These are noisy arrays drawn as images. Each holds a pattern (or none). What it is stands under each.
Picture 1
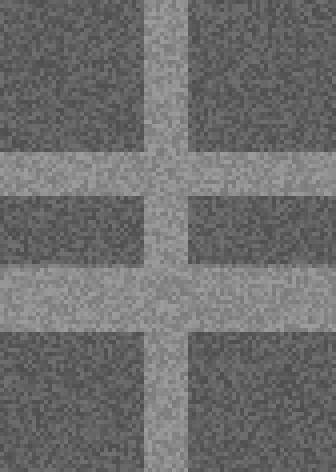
bands of rows crossing bands of columns
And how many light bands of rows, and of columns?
2 and 1
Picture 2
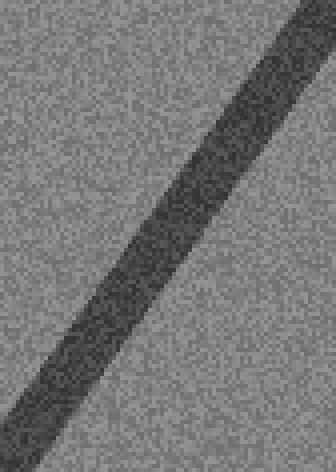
a diagonal band
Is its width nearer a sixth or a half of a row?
a sixth
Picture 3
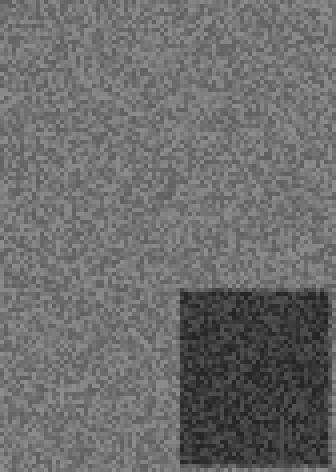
one block
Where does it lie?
bottom right
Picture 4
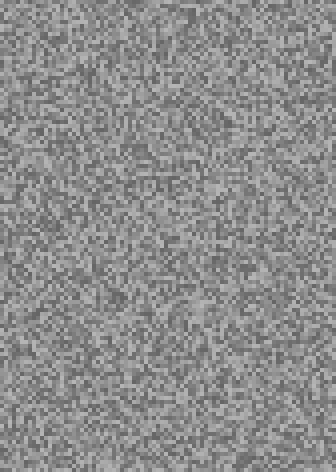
only noise
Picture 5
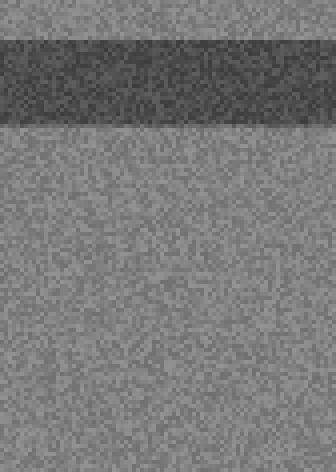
one band of rows
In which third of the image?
top
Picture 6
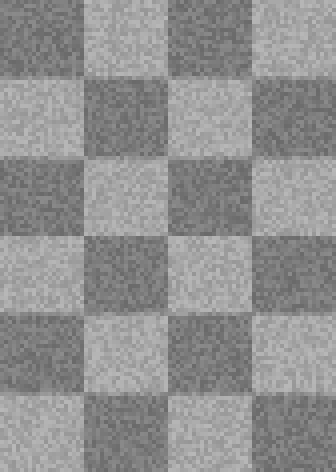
a checkerboard
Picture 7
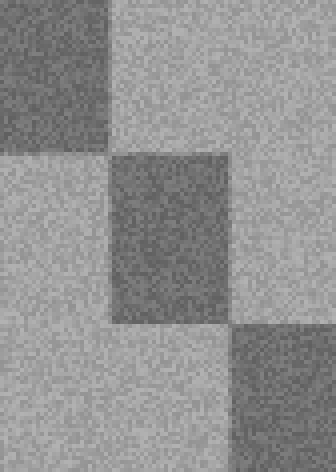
blocks along the diagonal
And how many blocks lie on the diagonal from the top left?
3
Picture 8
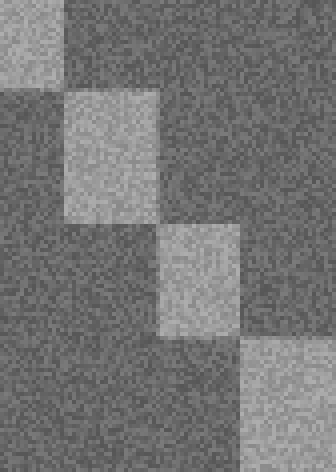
blocks along the diagonal
